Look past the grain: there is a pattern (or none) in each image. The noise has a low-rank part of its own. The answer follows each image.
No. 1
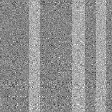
bands of columns
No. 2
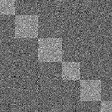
blocks along the diagonal
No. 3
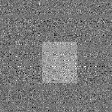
one block
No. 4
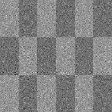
a checkerboard
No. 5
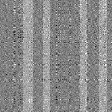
bands of columns
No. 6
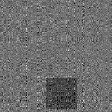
one block
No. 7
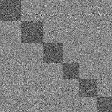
blocks along the diagonal
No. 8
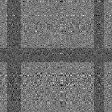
bands of rows crossing bands of columns
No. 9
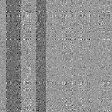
bands of columns
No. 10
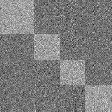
blocks along the diagonal
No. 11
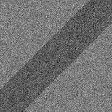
a diagonal band
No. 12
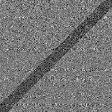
a diagonal band
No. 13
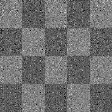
a checkerboard
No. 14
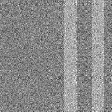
bands of columns
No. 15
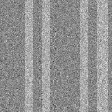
bands of columns
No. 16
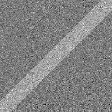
a diagonal band
